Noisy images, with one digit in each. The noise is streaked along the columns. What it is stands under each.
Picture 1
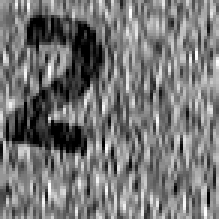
2
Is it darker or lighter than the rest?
darker
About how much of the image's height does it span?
two thirds
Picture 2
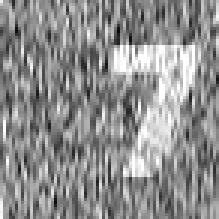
7
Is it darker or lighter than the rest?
lighter
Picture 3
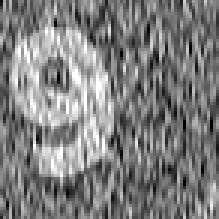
9
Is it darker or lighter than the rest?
lighter
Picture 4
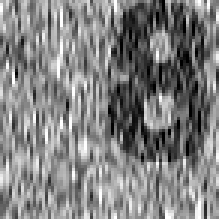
8
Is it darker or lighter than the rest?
darker
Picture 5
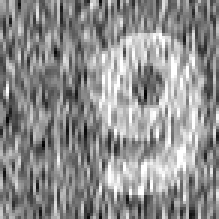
9
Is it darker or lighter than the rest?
lighter
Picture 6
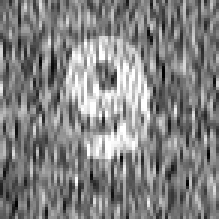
9
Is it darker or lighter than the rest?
lighter
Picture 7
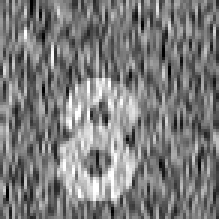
8
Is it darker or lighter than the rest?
lighter
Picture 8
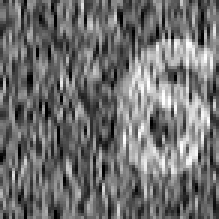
6
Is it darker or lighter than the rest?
lighter
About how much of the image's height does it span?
two thirds
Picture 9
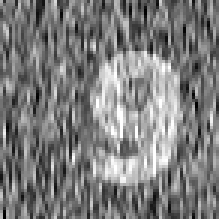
9
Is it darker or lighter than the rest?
lighter
